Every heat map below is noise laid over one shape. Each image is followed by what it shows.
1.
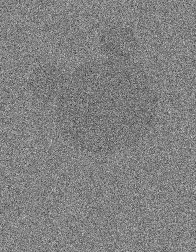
dark bear's head
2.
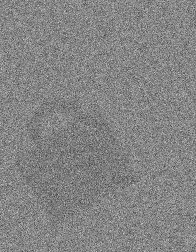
dark cup
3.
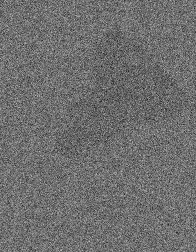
dark chess pawn
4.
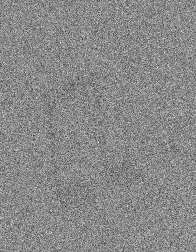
dark pair of musical notes
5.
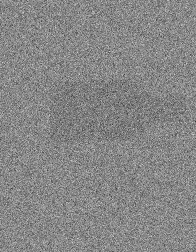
dark bottle
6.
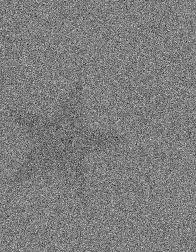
dark star
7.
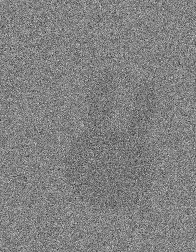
dark rabbit's head
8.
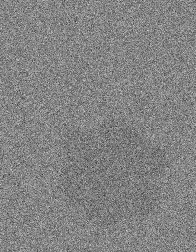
dark flower
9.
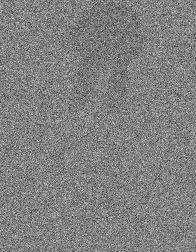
dark rabbit's head, top middle
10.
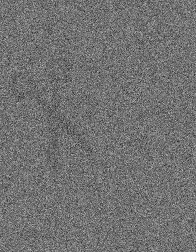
dark pair of scissors
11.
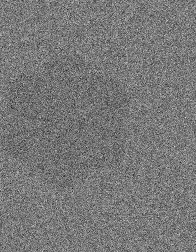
dark flower
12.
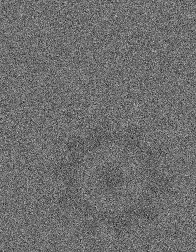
dark gear
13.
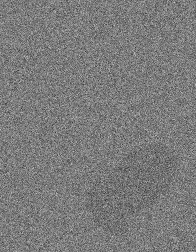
dark footprint
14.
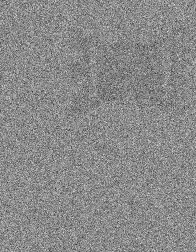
dark chess rook
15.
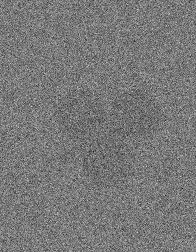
dark club
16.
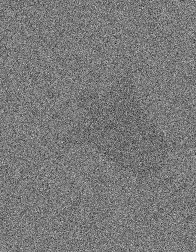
dark bell
